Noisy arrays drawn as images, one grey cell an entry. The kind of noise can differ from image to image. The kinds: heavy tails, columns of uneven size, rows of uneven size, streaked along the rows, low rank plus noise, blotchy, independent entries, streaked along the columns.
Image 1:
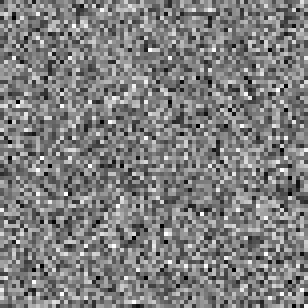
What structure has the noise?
independent entries
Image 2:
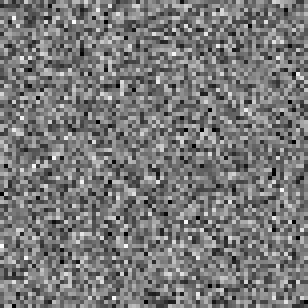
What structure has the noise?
independent entries
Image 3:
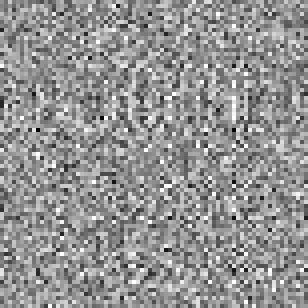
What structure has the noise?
low rank plus noise
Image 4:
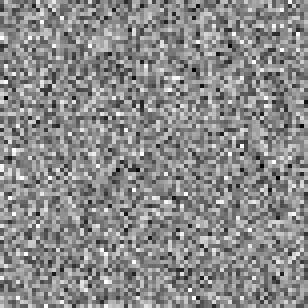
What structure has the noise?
independent entries
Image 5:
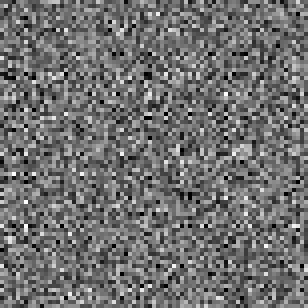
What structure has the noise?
low rank plus noise
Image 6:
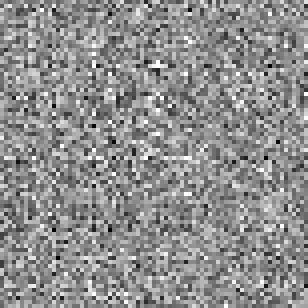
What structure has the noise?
low rank plus noise
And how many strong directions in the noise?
three or four
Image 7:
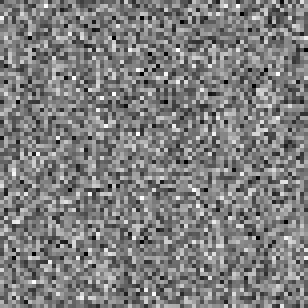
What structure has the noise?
independent entries
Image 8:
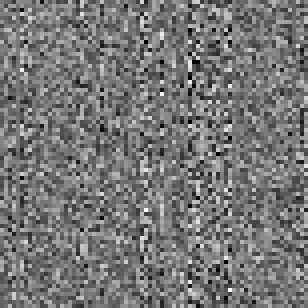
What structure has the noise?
columns of uneven size
